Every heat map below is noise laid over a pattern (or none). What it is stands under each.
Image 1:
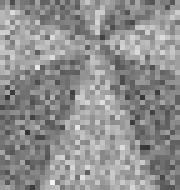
spokes from one point
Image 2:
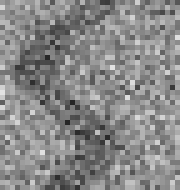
a wavy band
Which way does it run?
top to bottom
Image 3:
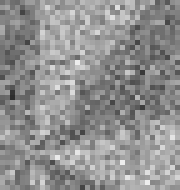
spokes from one point
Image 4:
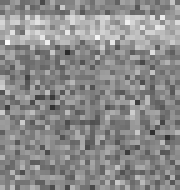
one horizontal stripe
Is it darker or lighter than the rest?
lighter
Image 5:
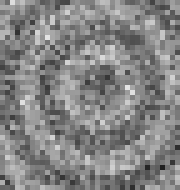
rings round one point
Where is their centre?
centre
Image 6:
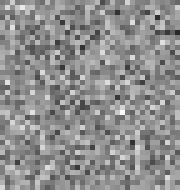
only noise
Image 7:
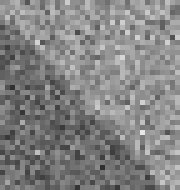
a sharp edge
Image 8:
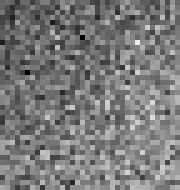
a smooth slope
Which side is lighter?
bottom right
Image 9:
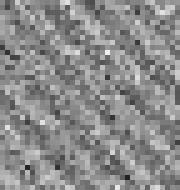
diagonal stripes
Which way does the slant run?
top left to bottom right
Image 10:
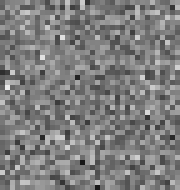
only noise
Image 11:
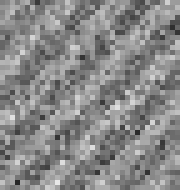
diagonal stripes
